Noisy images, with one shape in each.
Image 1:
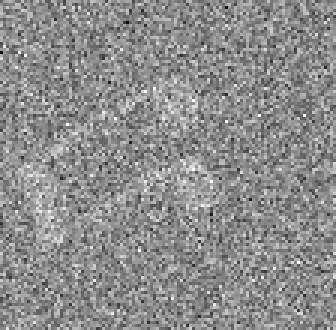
light pair of musical notes
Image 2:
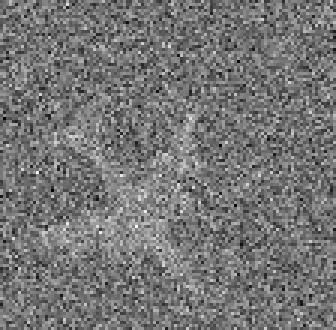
light airplane
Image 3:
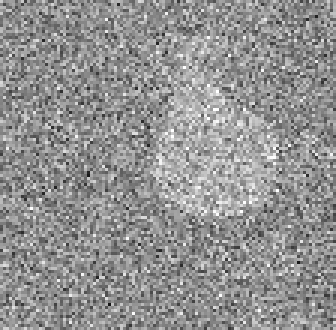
light pear
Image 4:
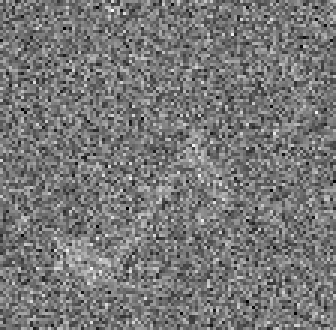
light musical note
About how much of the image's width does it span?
half
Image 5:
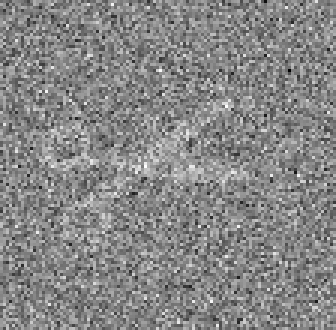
light pair of scissors
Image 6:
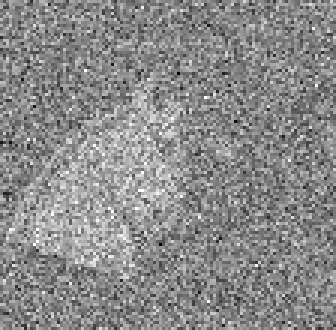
light chess knight
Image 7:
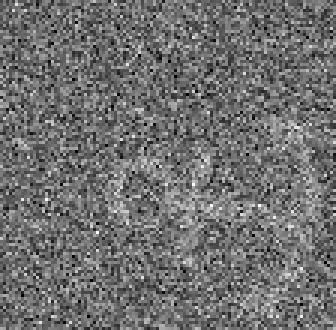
light anchor
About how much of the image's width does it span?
two thirds
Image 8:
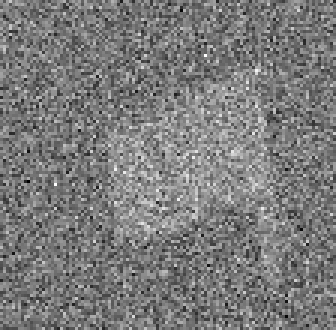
light flag
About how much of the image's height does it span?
two thirds
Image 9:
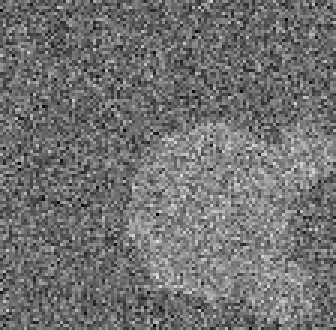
light bear's head
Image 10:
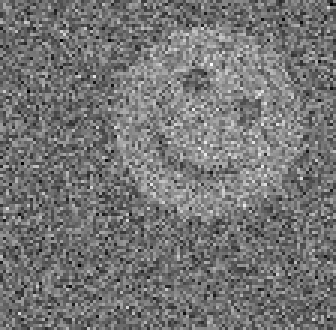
light smiling face
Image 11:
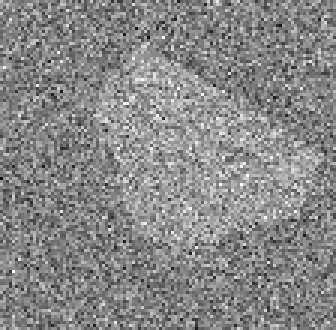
light cloud
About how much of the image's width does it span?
two thirds
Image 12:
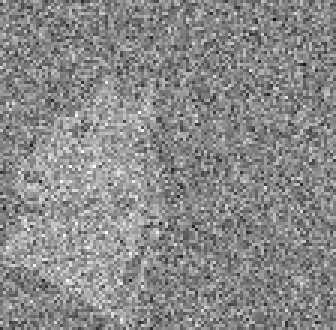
light chess knight
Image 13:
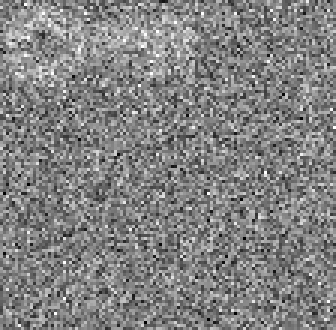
light key
